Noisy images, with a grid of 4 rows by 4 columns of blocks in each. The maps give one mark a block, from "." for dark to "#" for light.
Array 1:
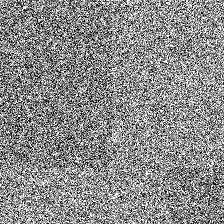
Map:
. . # #
. . # #
. . # #
# # # .
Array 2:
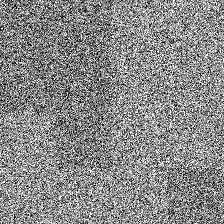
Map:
. . # #
. . # #
# . # #
# # # .
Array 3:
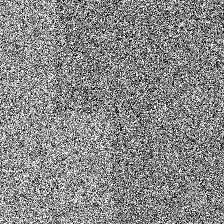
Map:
# . . .
# . . .
# # . .
# # . .
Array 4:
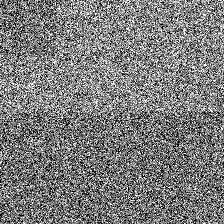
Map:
. # # #
# # # #
. . . .
. . . .
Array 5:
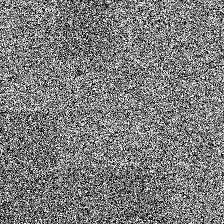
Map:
# . # #
# # # #
. # # #
. . . #
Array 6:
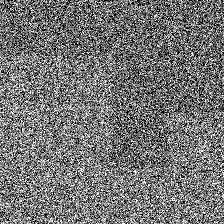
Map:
. . . .
# # . .
# # . #
# # # #
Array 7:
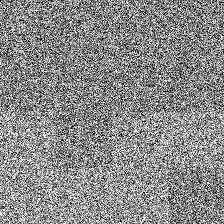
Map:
. . . .
. . . .
# . # #
# # # .
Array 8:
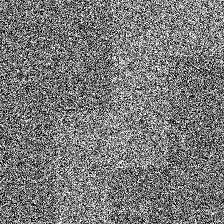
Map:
. . # #
. . # .
. # # .
. # . .
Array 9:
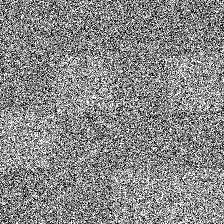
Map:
. . . .
. # . #
# . . .
. . # #
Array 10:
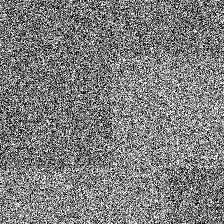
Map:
. . . .
. . # #
. . # #
# # # .
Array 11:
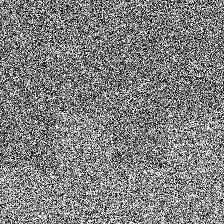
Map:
. . . .
. . . .
. # . #
# # # #
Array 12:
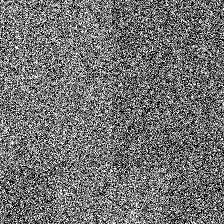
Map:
# # . .
# # . .
# # . .
. # # .
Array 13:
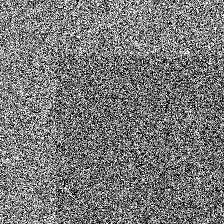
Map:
# # # #
# . . .
# . . .
# . . .
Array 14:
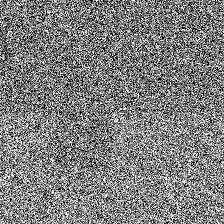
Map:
. . . .
. . . .
# . # #
# # # #
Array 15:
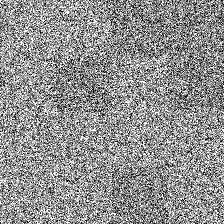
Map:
# # . .
# . # .
# # # #
# # . #
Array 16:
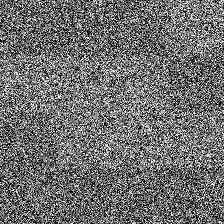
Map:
. . . #
# # # .
. # # #
. . . .
